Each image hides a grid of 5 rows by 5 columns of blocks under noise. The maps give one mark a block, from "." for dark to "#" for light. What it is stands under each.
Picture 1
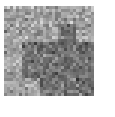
# # # # #
# # # . #
# . . . .
# . . . .
# # . . .
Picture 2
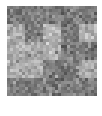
. . . . .
# . # . #
# # # . .
# # . . #
. . . . .
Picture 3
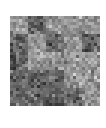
# . # # #
. # . # .
. # # # #
. . . # #
. . . . #
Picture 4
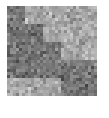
. # # # #
. . # # #
. . . # #
. . . . .
# # # . .
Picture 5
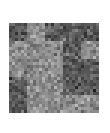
. # . . .
# # # . #
# # # . .
. # # . .
. # # # #
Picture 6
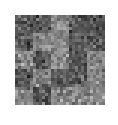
. . # . .
. # # . .
# . # . #
. # . . #
# . # # #
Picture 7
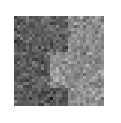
. . . # #
. . . # #
. . # # #
. . # # #
. . . # #
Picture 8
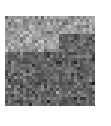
# # # # #
# # # . .
. . . . .
. . . . .
. . . . .
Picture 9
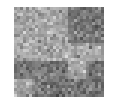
# # # . .
# # # . .
# # # # #
. . . # .
# . . . .
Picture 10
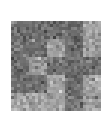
. . . . #
. . # . #
. # . . .
. . # . #
# # # . #
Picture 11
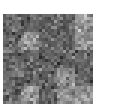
. . . . #
. # . . #
. . . . .
. . . # .
. # . # #
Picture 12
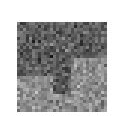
. . . . .
. . . . .
. . . # #
# # . # #
# # # # #
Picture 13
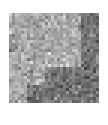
# # # # .
# # # # .
# # # # .
# # . . .
# . . . .
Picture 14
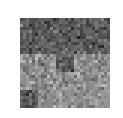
. . . . .
. . . . .
# # . # #
# # # # #
. # # # #
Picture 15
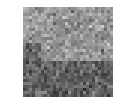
# # # # #
# # # # #
. # # # #
. . . . .
. . . . .
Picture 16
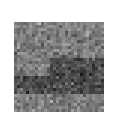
# # # # #
# # # # #
# # . . .
. . . . .
# # # # #
